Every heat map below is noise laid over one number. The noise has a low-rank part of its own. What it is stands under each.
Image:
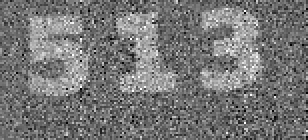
513
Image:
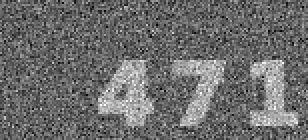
471
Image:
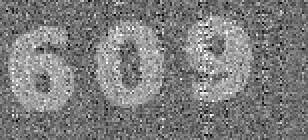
609
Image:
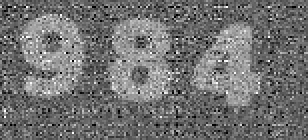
984
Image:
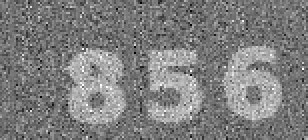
856
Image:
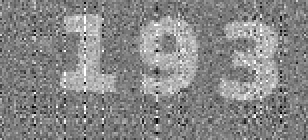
193
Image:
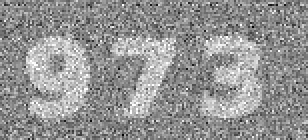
973
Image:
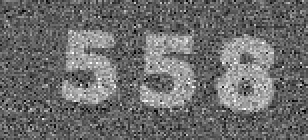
558
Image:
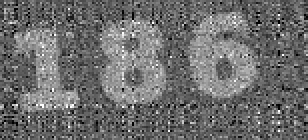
186
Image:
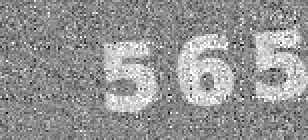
565
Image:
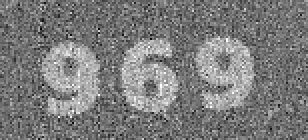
969
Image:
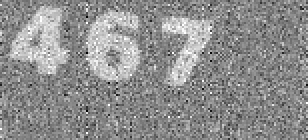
467
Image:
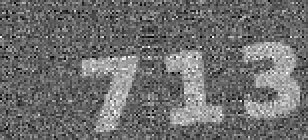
713
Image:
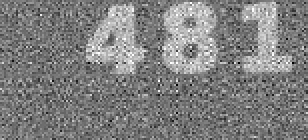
481
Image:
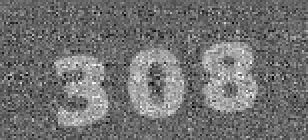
308
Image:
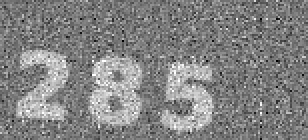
285
